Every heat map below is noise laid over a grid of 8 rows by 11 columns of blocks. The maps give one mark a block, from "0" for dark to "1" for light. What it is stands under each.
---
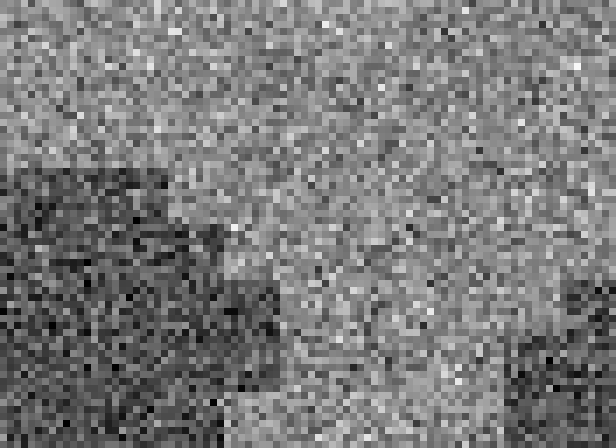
11111111111
11111111111
11111111111
00011111111
00001111111
00000111110
00000111100
00001111100
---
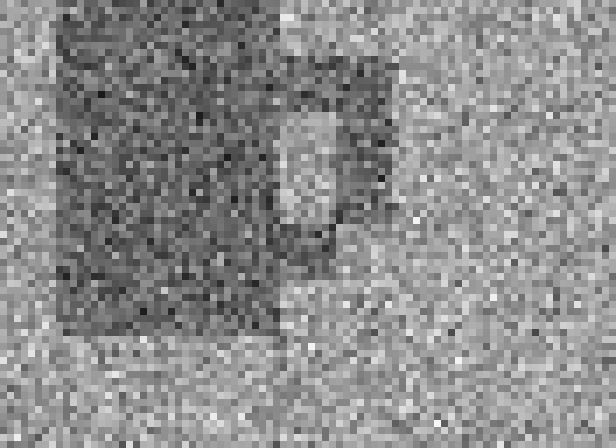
10000111111
10000001111
10000101111
10000101111
10000011111
10000111111
11111111111
11111111111
